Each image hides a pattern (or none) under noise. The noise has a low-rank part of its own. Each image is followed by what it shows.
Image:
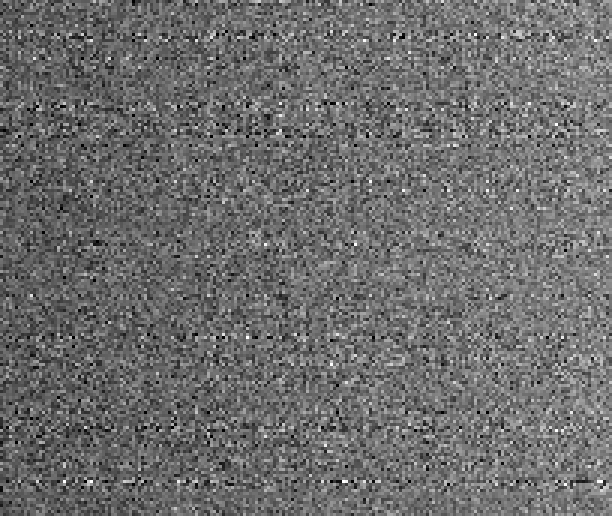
a smooth slope
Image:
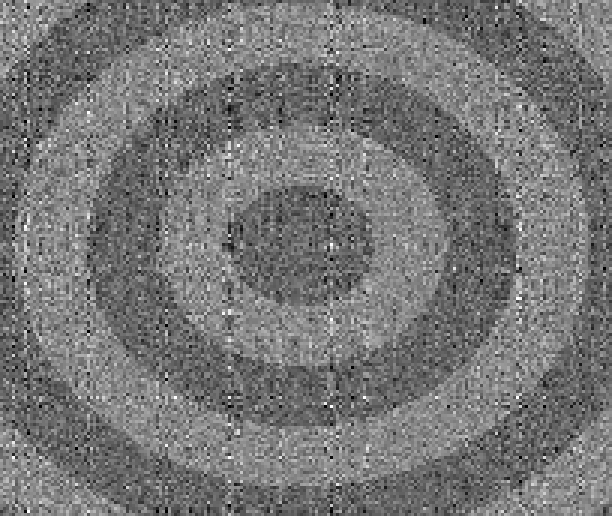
rings round one point
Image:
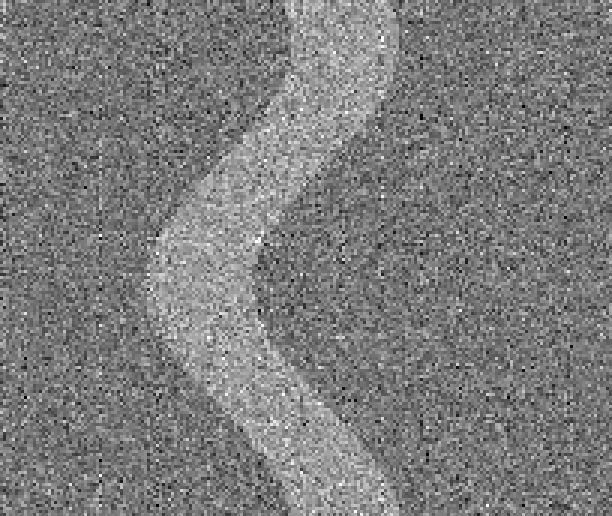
a wavy band
